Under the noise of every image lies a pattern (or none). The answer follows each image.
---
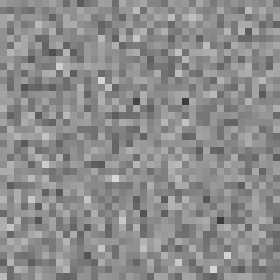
only noise
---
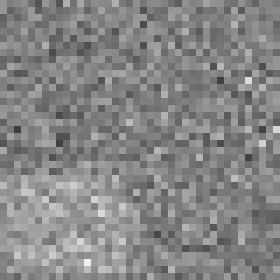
one block
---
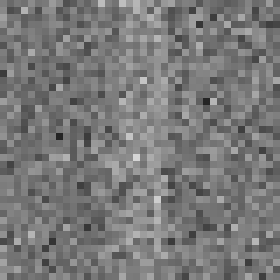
one band of columns
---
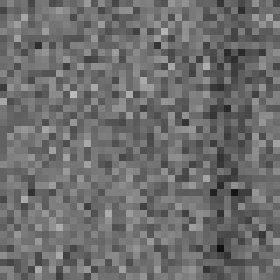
one band of columns
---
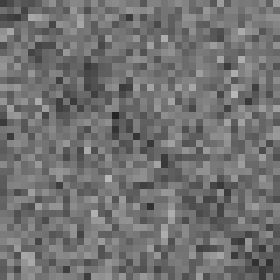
blocks along the diagonal
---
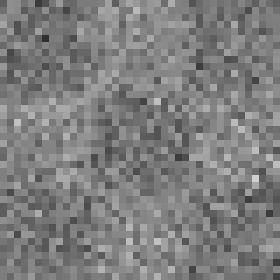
a checkerboard
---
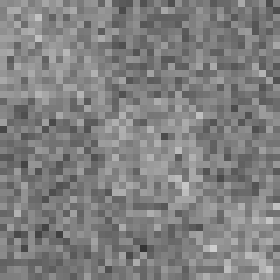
blocks along the diagonal
